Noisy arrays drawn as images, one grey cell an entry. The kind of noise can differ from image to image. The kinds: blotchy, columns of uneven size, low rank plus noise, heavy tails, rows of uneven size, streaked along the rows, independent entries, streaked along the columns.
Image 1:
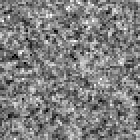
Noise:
blotchy
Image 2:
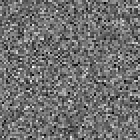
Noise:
low rank plus noise
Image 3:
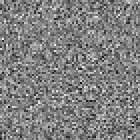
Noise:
low rank plus noise
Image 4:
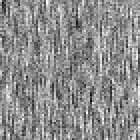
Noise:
streaked along the columns
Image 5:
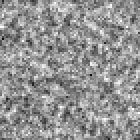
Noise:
blotchy
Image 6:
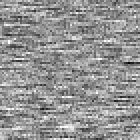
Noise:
streaked along the rows
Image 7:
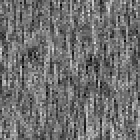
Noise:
streaked along the columns
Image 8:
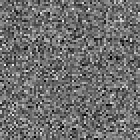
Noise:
low rank plus noise
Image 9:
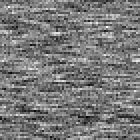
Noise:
streaked along the rows
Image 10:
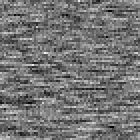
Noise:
streaked along the rows
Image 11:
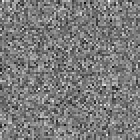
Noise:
low rank plus noise
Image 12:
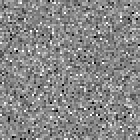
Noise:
heavy tails
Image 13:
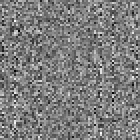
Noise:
columns of uneven size
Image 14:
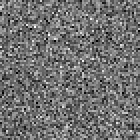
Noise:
independent entries
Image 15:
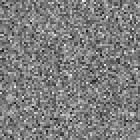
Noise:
independent entries
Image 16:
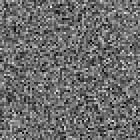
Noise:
independent entries
